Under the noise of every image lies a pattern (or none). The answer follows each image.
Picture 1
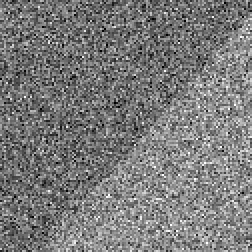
a sharp edge
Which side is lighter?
bottom right
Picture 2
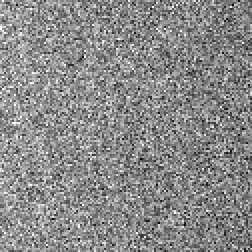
a smooth slope
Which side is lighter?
left
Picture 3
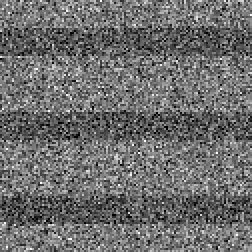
horizontal stripes
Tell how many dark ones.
3
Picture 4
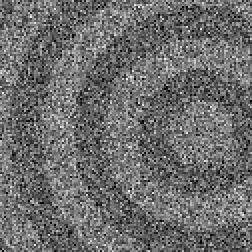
rings round one point
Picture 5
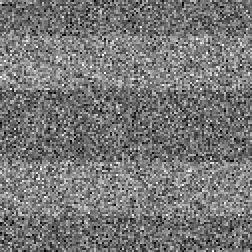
horizontal stripes
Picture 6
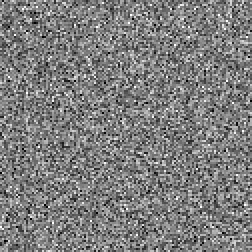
only noise
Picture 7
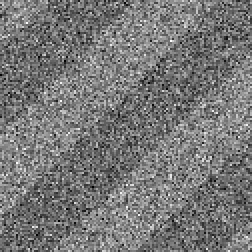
diagonal stripes
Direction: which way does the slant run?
bottom left to top right
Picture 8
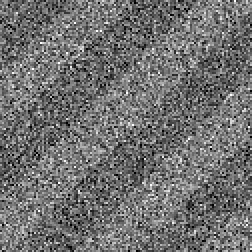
diagonal stripes
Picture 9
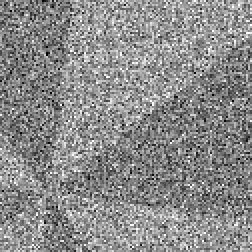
spokes from one point
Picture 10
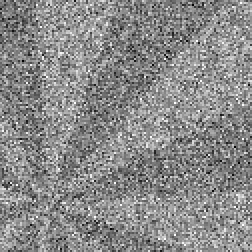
spokes from one point
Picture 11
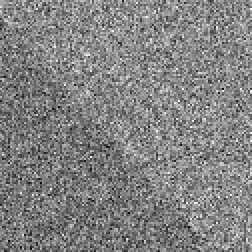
a sharp edge
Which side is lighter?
top right
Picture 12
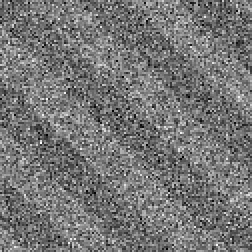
diagonal stripes
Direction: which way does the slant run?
top left to bottom right
